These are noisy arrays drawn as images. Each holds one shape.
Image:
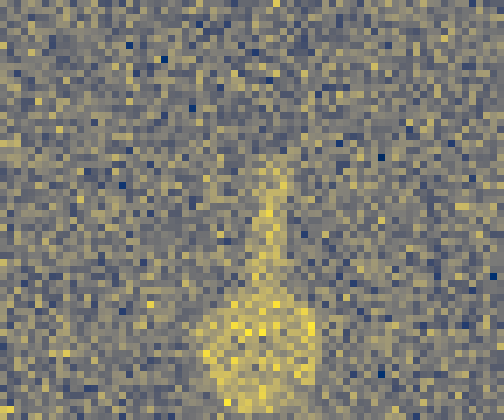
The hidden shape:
lollipop
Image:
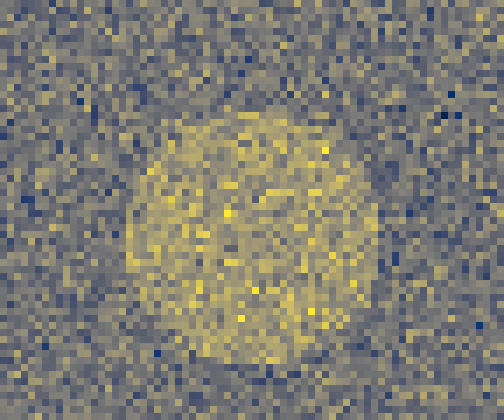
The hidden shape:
disc
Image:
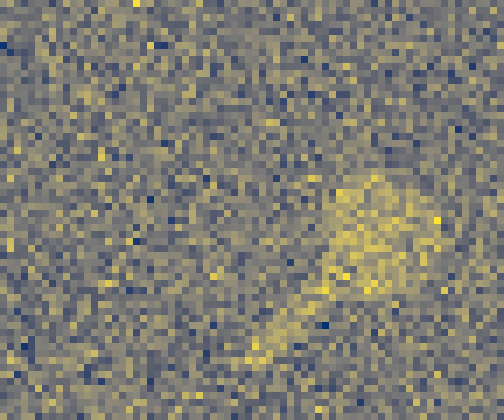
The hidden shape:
lollipop
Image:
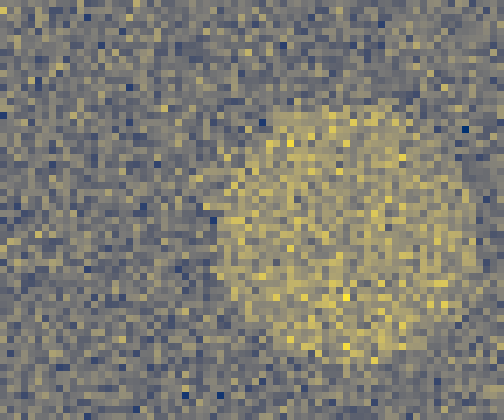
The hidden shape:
disc
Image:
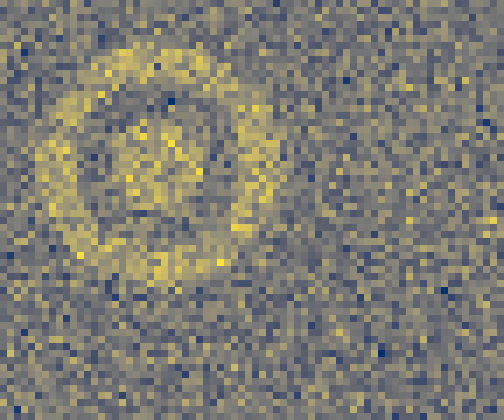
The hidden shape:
bullseye
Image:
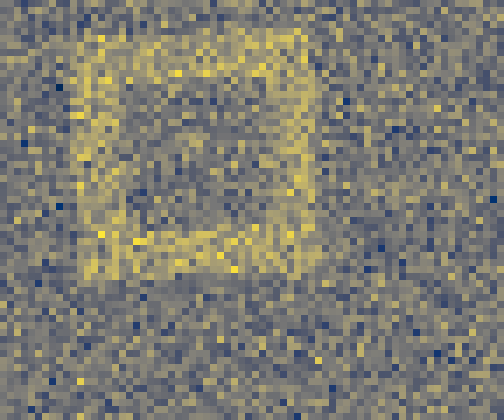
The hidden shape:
square frame
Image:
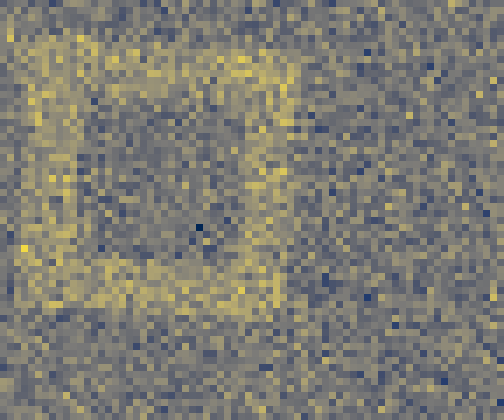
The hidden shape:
square frame
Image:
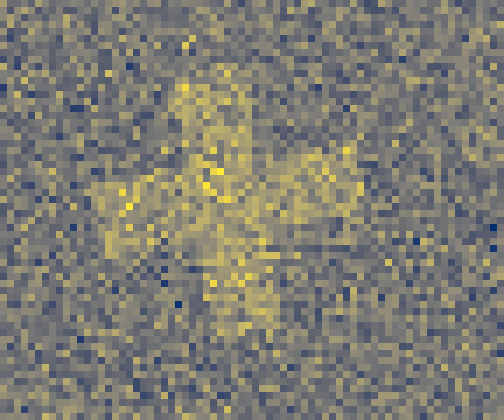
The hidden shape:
cross
